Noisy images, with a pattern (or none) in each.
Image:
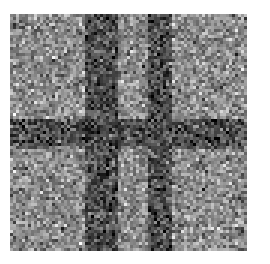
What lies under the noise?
bands of rows crossing bands of columns
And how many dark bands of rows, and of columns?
1 and 2
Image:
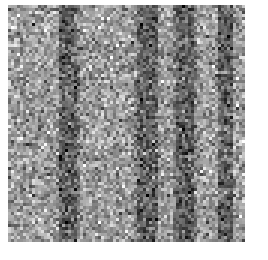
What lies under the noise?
bands of columns
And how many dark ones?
4
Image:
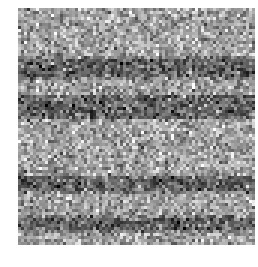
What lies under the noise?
bands of rows
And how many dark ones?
4
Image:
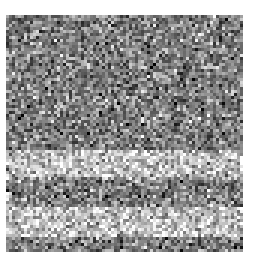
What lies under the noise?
bands of rows
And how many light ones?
2
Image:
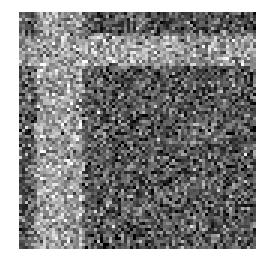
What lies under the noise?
bands of rows crossing bands of columns
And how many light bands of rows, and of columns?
1 and 1
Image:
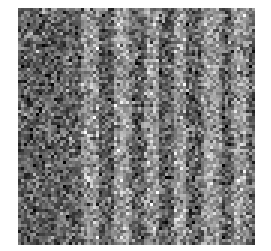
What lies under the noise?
bands of columns
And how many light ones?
6
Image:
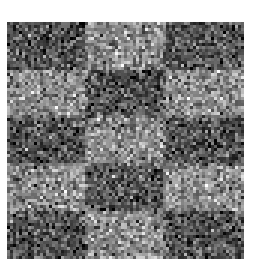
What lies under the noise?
a checkerboard
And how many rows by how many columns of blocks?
5 by 3
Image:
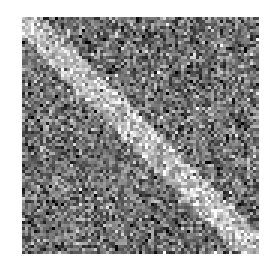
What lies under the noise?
a diagonal band
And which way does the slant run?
top left to bottom right
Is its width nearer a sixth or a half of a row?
a sixth
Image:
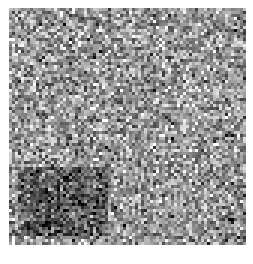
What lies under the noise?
one block
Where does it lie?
bottom left
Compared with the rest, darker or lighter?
darker
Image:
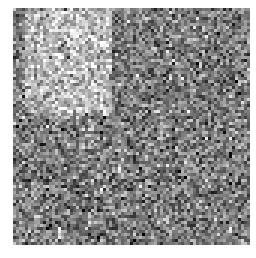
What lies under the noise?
one block
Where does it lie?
top left
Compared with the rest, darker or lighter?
lighter
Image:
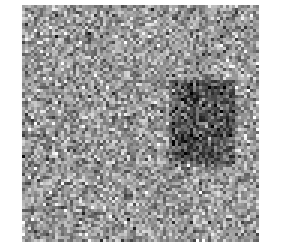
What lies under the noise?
one block
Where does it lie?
middle right
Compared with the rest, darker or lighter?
darker
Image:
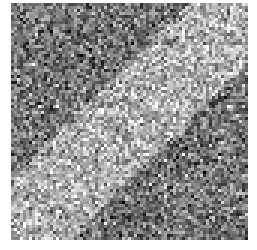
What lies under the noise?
a diagonal band
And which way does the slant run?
bottom left to top right
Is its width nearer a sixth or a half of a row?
a half
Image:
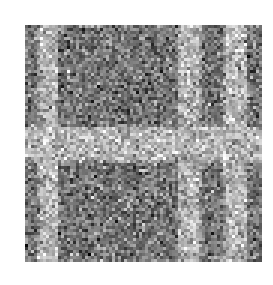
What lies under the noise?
bands of rows crossing bands of columns
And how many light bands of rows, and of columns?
1 and 3
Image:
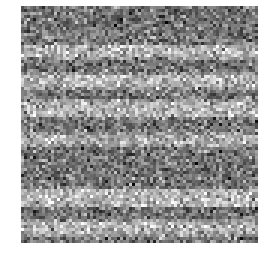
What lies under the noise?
bands of rows
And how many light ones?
6
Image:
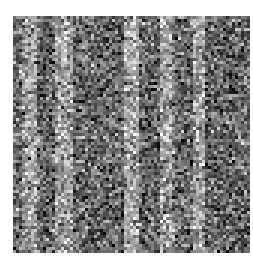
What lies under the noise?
bands of columns
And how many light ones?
5
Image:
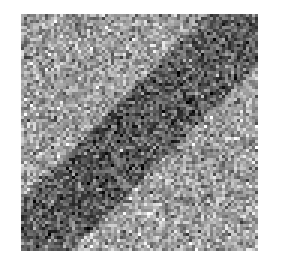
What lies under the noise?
a diagonal band
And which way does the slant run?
bottom left to top right
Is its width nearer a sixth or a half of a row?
a half
